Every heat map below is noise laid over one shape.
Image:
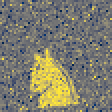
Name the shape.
chess knight
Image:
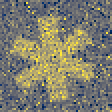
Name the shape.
asterisk
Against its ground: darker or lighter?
lighter
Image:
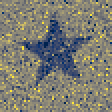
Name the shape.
star
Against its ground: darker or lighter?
darker
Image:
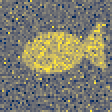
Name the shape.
fish
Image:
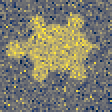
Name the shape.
turtle
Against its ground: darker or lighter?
lighter
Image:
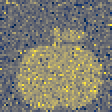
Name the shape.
apple
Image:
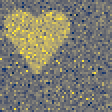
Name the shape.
heart
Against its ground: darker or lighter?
lighter
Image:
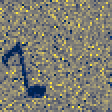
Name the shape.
musical note
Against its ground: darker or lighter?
darker
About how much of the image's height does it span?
half
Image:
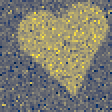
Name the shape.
heart
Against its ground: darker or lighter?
lighter
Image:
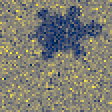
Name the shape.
turtle
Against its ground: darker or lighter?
darker
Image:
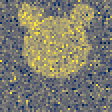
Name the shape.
bear's head
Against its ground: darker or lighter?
lighter
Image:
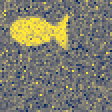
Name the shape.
fish
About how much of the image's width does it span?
half
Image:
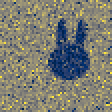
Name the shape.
rabbit's head
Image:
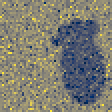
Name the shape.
footprint
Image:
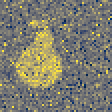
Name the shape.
pear
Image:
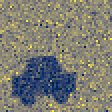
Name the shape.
car
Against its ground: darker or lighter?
darker
